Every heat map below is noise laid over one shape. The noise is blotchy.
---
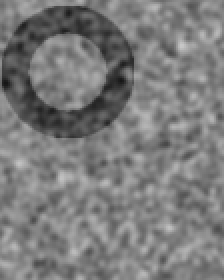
dark ring
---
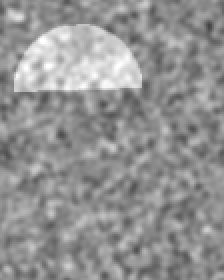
light half disc
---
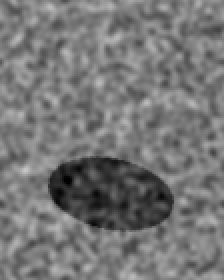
dark ellipse
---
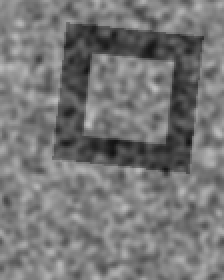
dark square frame
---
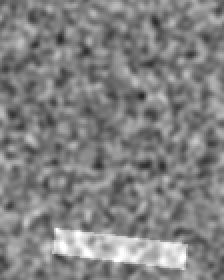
light bar
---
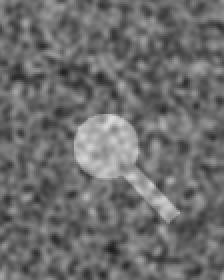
light lollipop
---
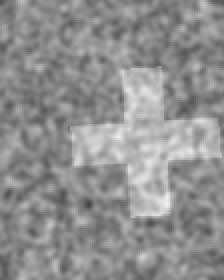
light cross
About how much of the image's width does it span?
two thirds
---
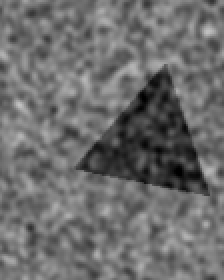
dark triangle
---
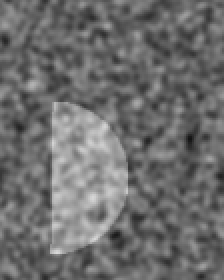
light half disc
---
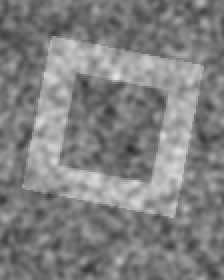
light square frame
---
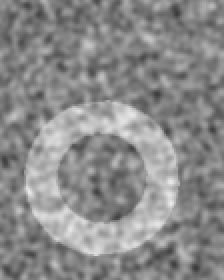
light ring
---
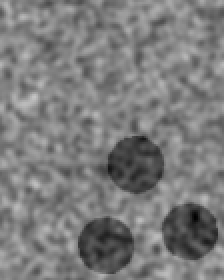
dark three dots
